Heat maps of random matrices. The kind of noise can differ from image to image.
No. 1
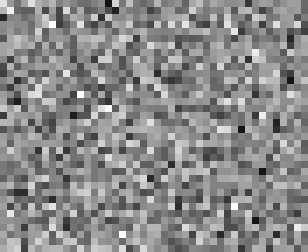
independent entries
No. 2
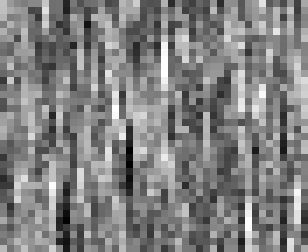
streaked along the columns
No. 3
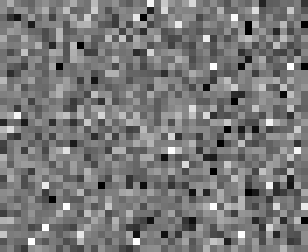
heavy tails
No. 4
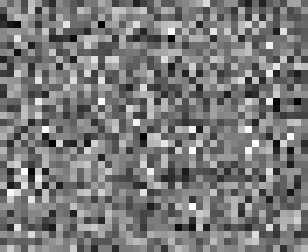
low rank plus noise
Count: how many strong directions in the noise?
five to eight
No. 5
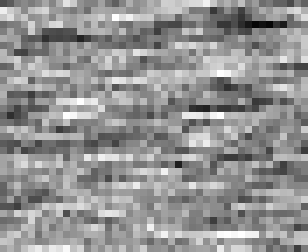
streaked along the rows
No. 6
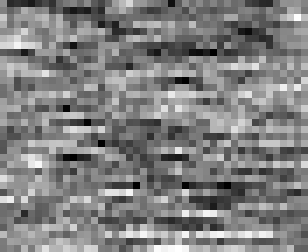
streaked along the rows
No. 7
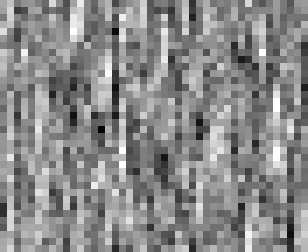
streaked along the columns
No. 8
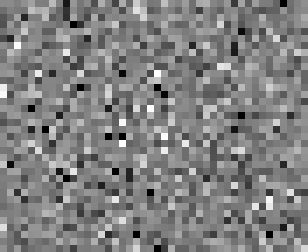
heavy tails
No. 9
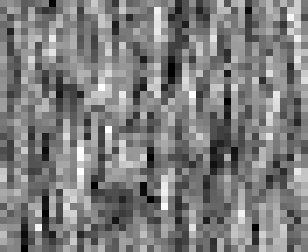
streaked along the columns
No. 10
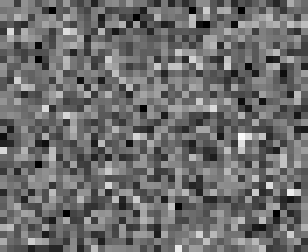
independent entries
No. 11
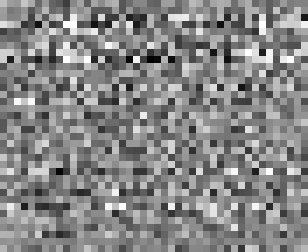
rows of uneven size
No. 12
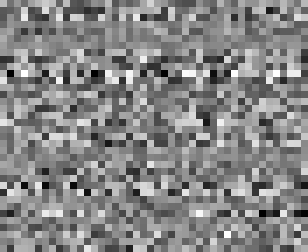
rows of uneven size
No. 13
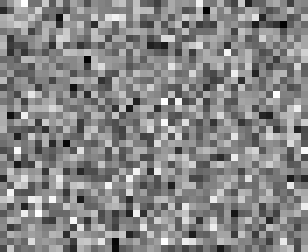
independent entries
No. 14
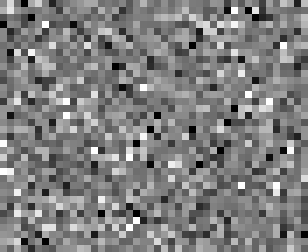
heavy tails
